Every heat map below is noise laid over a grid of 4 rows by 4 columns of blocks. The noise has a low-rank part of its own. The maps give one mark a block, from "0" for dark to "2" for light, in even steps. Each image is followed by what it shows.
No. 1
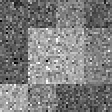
0010
0221
0221
2100
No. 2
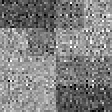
0012
2122
2211
2200
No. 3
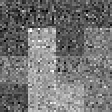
0000
0201
1211
0221
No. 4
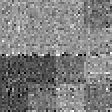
2221
2222
0012
0121
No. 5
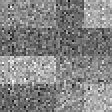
1102
0000
2211
0012
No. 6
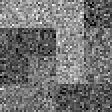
2220
0021
0121
1100
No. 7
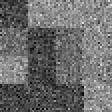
0222
1012
2012
0002
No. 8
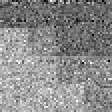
0000
2100
2211
2221
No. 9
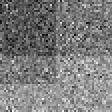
0011
0011
1122
2222
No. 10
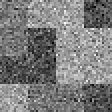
1220
1022
0022
2110
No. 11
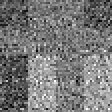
0110
1111
0212
0212
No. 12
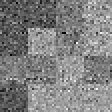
0012
0212
1121
0222
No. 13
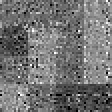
1112
0212
1212
2100
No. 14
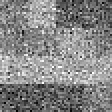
1200
1121
2222
0001
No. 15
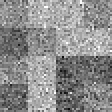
1221
0122
1200
0201
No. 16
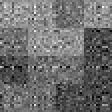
2212
1220
0110
1100
